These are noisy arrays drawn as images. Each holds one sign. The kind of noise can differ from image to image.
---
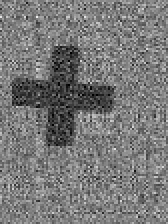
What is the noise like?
low rank plus noise
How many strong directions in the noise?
three or four
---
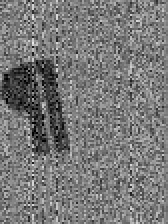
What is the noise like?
columns of uneven size
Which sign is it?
pilcrow
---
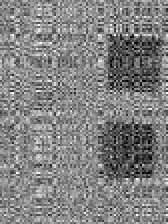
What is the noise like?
low rank plus noise
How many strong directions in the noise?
one
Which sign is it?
colon
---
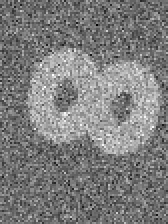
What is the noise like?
independent entries
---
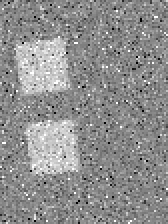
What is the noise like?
heavy tails
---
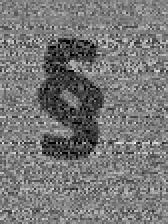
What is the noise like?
rows of uneven size
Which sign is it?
section sign
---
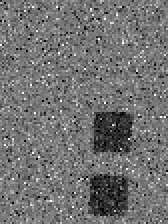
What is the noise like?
heavy tails
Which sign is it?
colon
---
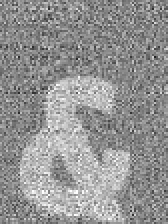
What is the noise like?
low rank plus noise
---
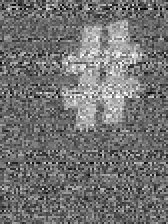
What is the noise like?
rows of uneven size
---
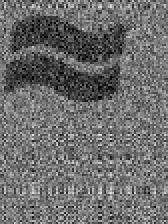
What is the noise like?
low rank plus noise
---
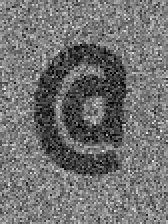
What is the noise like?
independent entries
